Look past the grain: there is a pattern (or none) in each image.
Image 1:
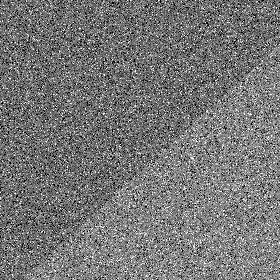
a sharp edge
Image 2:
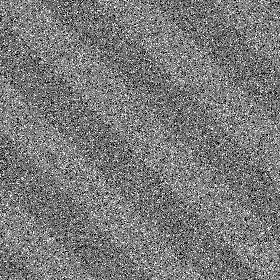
diagonal stripes
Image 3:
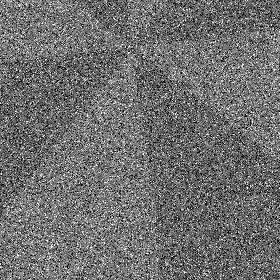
spokes from one point
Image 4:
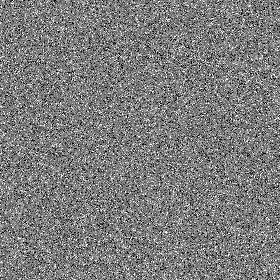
only noise
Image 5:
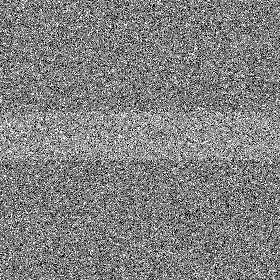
one horizontal stripe
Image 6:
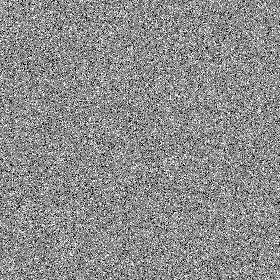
only noise
